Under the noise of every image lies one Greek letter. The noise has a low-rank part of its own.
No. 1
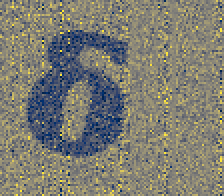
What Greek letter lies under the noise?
delta
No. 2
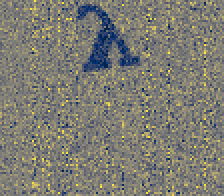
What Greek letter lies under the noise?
lambda
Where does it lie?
top middle
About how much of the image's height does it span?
a third
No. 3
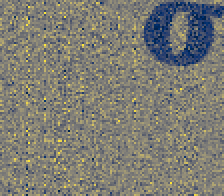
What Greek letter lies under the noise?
sigma
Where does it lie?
top right
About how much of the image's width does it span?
a third
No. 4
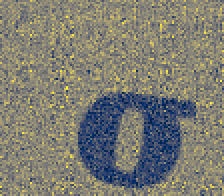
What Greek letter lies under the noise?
sigma
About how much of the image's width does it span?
half
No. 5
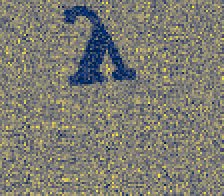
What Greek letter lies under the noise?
lambda
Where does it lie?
top middle
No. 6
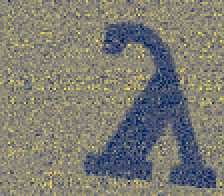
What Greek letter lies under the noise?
lambda
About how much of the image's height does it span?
nearly all
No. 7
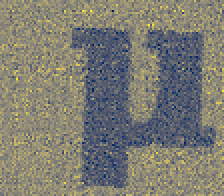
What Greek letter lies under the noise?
mu
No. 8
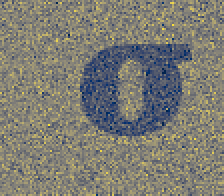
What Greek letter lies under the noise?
sigma
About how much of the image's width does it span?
half
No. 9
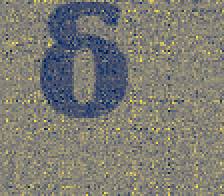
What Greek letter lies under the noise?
delta
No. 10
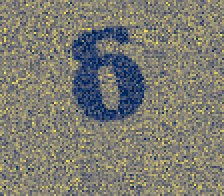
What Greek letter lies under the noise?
delta
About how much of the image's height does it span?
half
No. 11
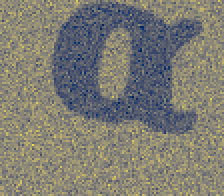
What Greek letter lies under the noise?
alpha
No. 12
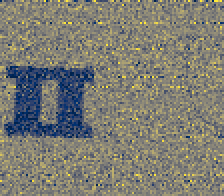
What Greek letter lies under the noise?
pi
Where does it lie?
middle left
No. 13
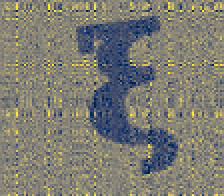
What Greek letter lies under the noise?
xi
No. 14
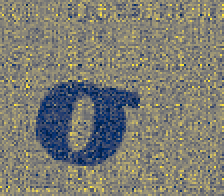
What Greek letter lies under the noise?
sigma
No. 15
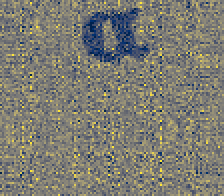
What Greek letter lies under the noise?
alpha
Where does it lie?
top middle
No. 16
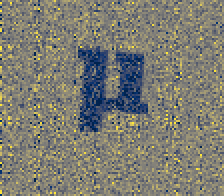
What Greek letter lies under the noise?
mu
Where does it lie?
centre
